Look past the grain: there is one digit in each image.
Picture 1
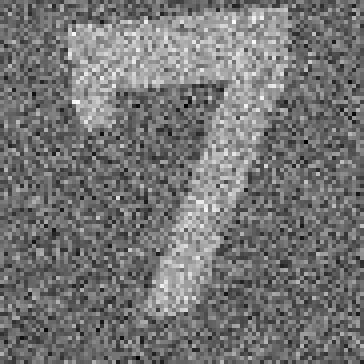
light 7
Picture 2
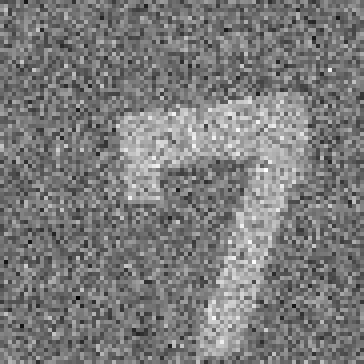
light 7
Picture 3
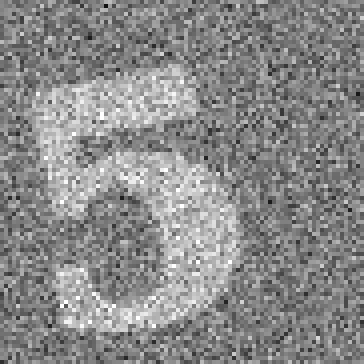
light 5
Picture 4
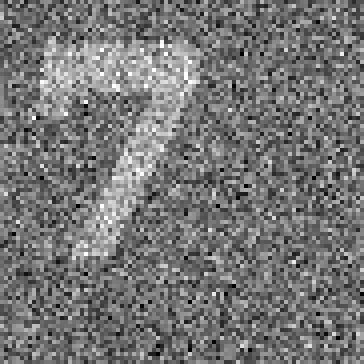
light 7
